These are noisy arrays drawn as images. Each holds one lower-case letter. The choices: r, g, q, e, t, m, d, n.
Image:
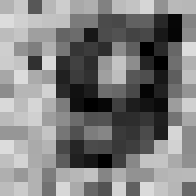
g
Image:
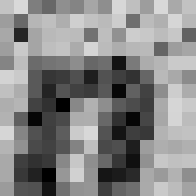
n
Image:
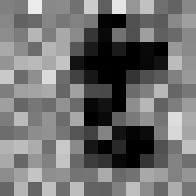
t
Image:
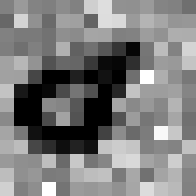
d
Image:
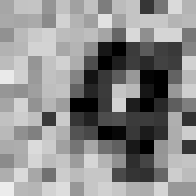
q
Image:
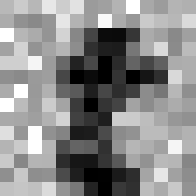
t
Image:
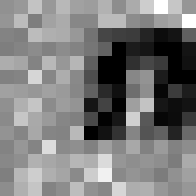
n
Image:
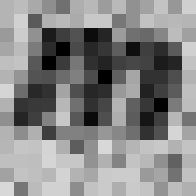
m
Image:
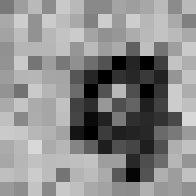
q
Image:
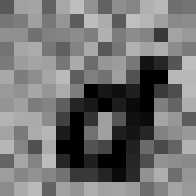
d
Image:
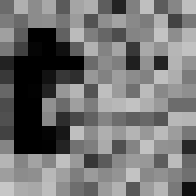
t
